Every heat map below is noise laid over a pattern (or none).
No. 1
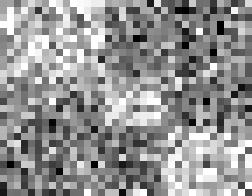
blocks along the diagonal
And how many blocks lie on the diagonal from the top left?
3
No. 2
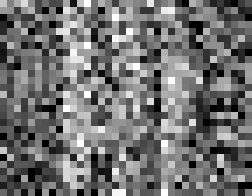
bands of columns
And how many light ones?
3
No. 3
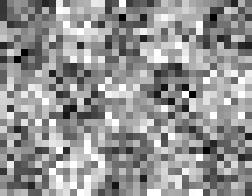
a checkerboard
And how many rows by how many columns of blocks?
3 by 5
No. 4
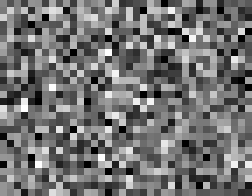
only noise
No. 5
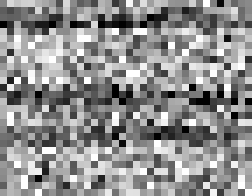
bands of rows
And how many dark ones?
3
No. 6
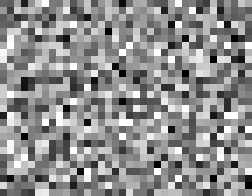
only noise
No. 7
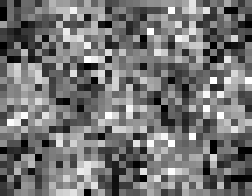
a checkerboard
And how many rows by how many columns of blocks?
3 by 5
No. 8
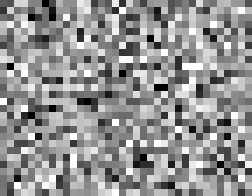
only noise
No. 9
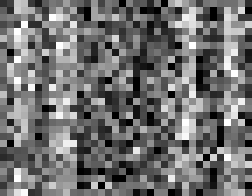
bands of columns
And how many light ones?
4
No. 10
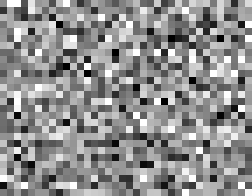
only noise
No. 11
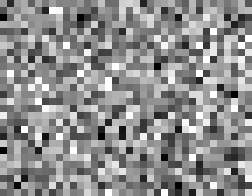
only noise
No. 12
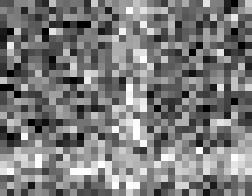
bands of rows crossing bands of columns
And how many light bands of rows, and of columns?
1 and 1
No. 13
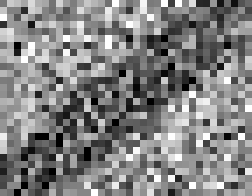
a diagonal band
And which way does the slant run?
bottom left to top right
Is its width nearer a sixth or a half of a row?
a half
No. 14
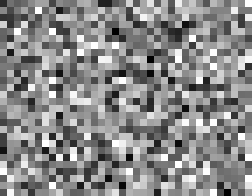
only noise
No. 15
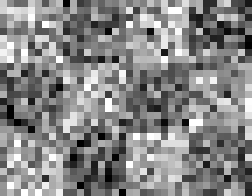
a checkerboard
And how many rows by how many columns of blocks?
3 by 4
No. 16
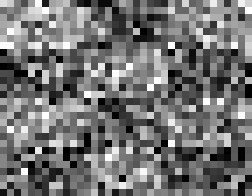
a checkerboard
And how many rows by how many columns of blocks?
4 by 3
